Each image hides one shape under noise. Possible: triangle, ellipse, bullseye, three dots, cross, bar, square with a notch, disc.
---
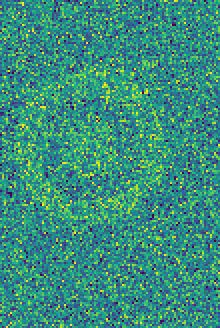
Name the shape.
bullseye
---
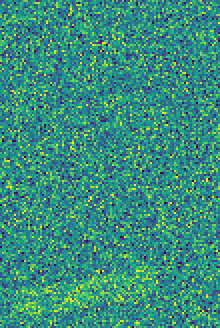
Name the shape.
bar
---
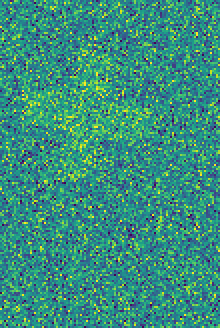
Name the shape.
cross
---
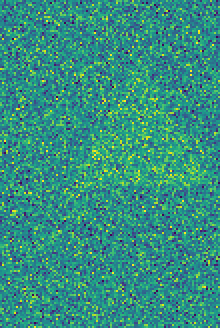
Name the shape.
triangle
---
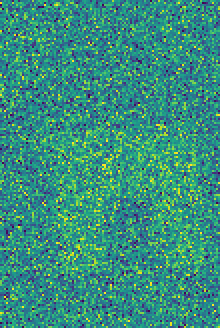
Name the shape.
square with a notch
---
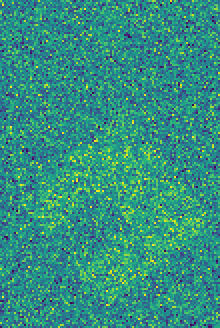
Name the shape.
square with a notch
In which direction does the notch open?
down and left
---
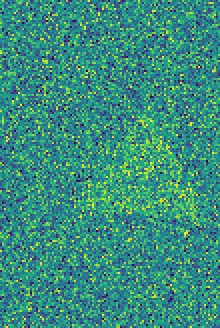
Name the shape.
triangle
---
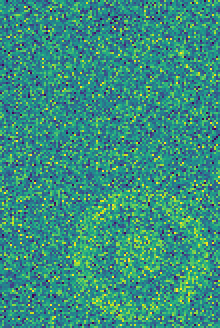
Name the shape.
bullseye
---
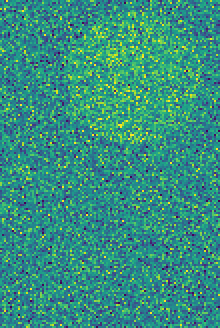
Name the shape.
disc
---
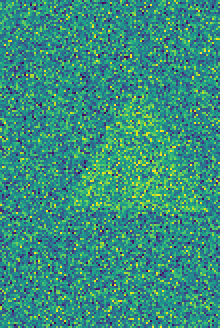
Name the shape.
triangle
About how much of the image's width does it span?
two thirds
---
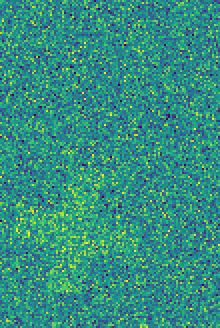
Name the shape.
cross
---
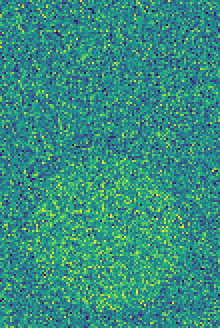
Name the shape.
disc
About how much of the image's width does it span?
two thirds
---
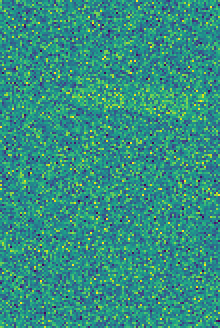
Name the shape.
bar
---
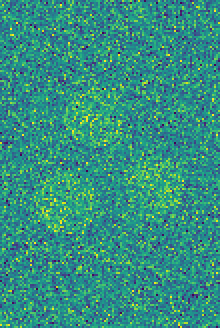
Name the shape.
three dots
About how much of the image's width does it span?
two thirds
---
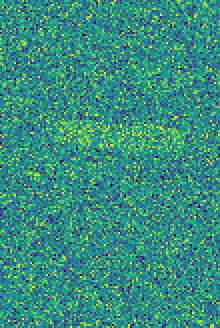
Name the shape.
bar
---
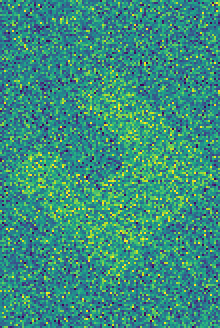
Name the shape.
square with a notch
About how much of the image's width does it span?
nearly all
